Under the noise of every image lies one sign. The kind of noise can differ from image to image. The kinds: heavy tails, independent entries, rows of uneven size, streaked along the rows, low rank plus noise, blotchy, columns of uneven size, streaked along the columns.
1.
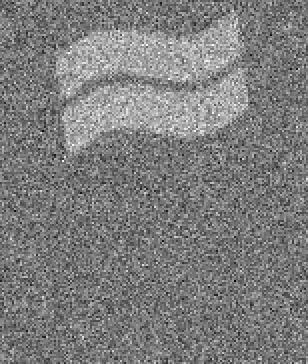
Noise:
low rank plus noise
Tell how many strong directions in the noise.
three or four
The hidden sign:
approximately sign
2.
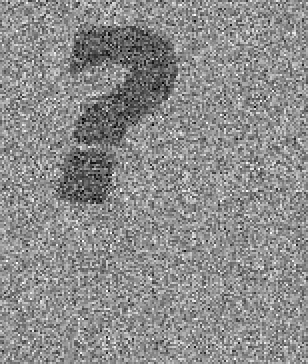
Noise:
low rank plus noise
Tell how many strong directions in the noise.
five to eight
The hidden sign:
question mark
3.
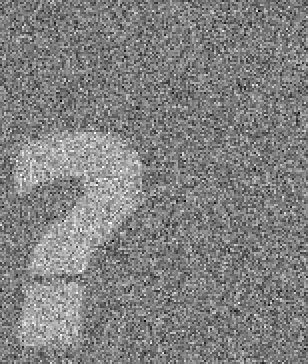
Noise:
independent entries
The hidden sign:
question mark
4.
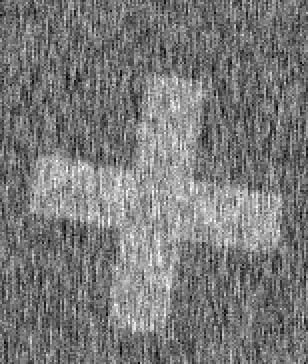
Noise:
streaked along the columns
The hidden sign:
plus sign
